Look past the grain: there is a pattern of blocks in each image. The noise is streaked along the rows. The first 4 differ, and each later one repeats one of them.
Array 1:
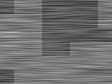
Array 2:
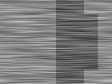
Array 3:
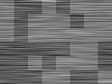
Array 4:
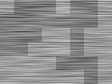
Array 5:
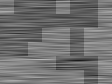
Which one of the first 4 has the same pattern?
4
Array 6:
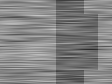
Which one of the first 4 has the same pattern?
2
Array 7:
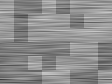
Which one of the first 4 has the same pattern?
3
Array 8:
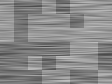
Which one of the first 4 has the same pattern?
3
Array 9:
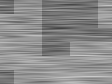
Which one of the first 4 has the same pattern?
1
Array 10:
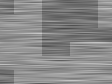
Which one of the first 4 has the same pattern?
1
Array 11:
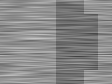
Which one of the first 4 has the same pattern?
2
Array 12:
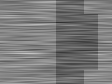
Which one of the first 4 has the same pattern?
2
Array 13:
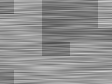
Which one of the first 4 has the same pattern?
1
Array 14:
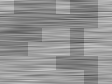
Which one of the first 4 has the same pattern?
4
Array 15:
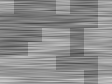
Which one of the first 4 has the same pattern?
4
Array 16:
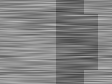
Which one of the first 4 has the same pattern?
2
